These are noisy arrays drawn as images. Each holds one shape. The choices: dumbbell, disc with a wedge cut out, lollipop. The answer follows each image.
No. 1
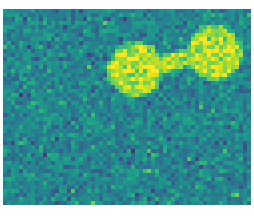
dumbbell
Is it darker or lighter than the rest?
lighter
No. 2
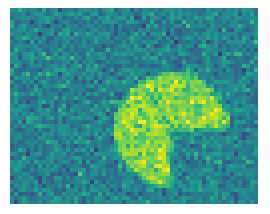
disc with a wedge cut out
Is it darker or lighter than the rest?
lighter
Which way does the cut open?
down and right
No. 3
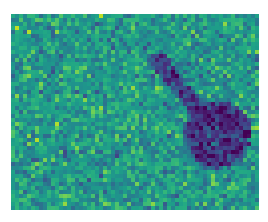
lollipop
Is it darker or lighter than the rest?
darker
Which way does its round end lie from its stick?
down and right
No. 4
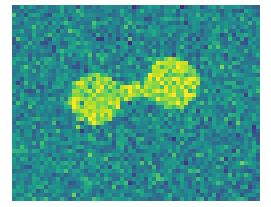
dumbbell
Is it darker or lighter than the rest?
lighter
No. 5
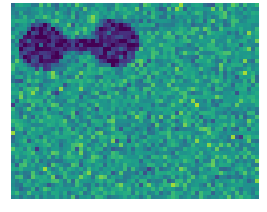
dumbbell
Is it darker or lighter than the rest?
darker
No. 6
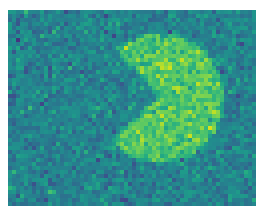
disc with a wedge cut out
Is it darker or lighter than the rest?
lighter
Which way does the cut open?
left
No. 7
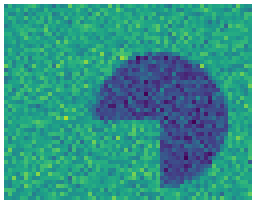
disc with a wedge cut out
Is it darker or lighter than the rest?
darker
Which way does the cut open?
down and left
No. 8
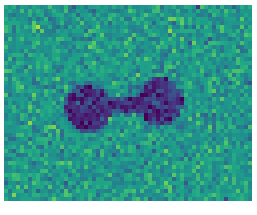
dumbbell
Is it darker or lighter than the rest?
darker
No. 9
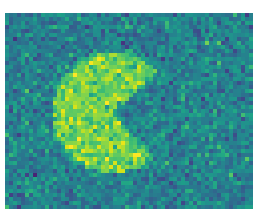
disc with a wedge cut out
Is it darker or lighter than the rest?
lighter
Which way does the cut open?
right
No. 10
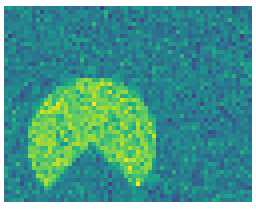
disc with a wedge cut out
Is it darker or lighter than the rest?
lighter
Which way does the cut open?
down
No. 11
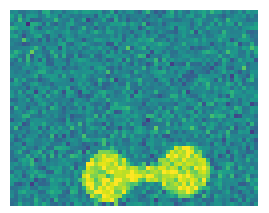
dumbbell
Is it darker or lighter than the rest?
lighter
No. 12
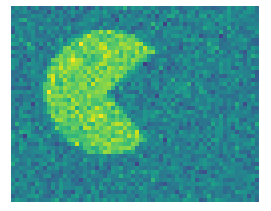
disc with a wedge cut out
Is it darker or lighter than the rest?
lighter
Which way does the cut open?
right
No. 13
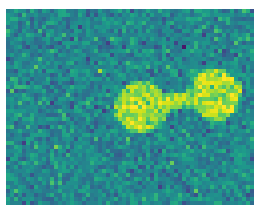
dumbbell
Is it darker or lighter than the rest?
lighter
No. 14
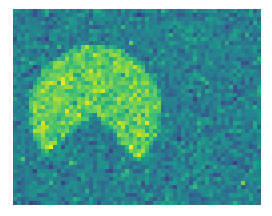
disc with a wedge cut out
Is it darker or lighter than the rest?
lighter
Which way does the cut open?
down
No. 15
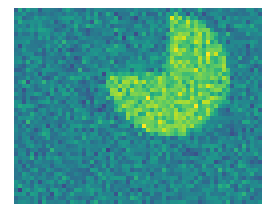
disc with a wedge cut out
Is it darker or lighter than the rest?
lighter
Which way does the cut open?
up and left
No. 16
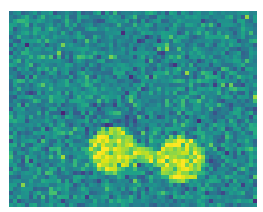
dumbbell
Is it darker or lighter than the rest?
lighter
